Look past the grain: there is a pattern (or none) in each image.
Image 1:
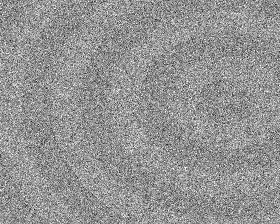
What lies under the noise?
rings round one point
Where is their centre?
middle right
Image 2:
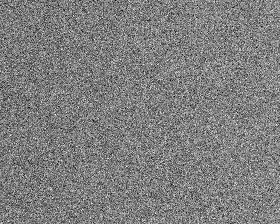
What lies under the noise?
a smooth slope
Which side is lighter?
right
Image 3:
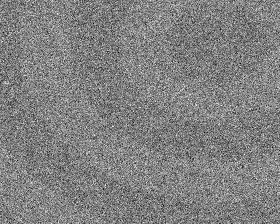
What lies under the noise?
rings round one point
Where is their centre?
top right
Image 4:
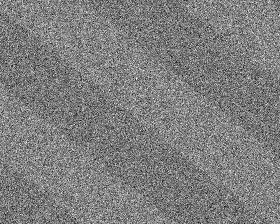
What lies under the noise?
diagonal stripes
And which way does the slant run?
top left to bottom right
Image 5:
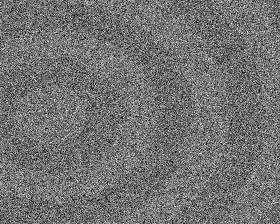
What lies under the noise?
rings round one point
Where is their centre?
middle left
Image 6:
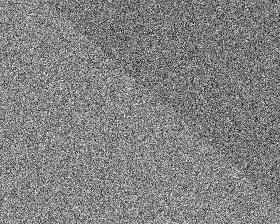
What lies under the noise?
a sharp edge
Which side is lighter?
bottom left
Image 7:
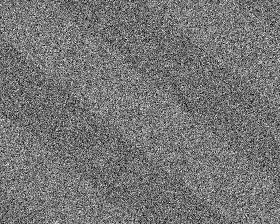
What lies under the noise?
diagonal stripes
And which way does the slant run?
top left to bottom right
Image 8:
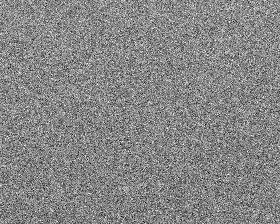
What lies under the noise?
a smooth slope
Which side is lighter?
top
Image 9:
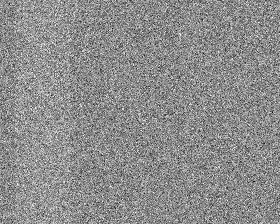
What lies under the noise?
one vertical stripe
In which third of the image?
left
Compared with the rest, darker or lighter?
lighter
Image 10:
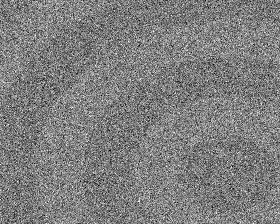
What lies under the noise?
rings round one point
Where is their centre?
bottom right
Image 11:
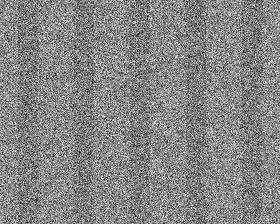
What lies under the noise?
vertical stripes
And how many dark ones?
5
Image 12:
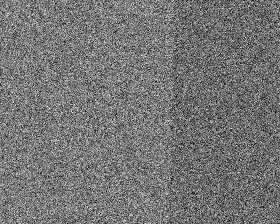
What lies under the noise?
a sharp edge
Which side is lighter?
left
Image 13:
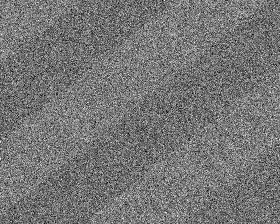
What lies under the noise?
diagonal stripes
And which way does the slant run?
bottom left to top right
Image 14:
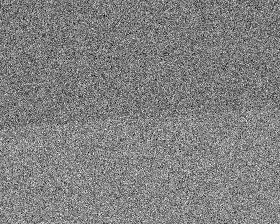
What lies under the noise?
a sharp edge
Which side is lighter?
bottom
